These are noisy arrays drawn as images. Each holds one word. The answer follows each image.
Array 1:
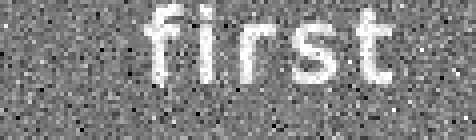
first
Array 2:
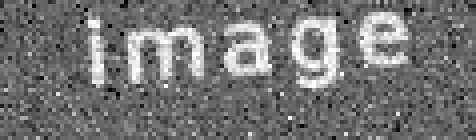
image
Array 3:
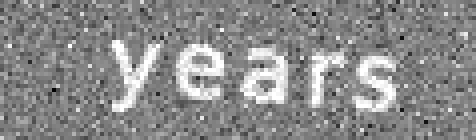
years
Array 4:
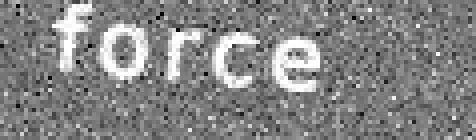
force
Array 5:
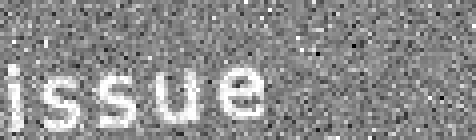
issue
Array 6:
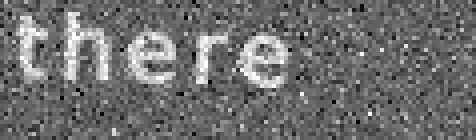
there
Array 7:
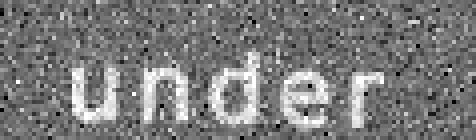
under
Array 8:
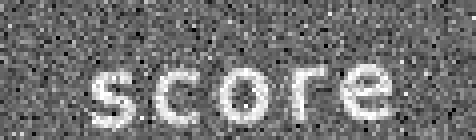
score
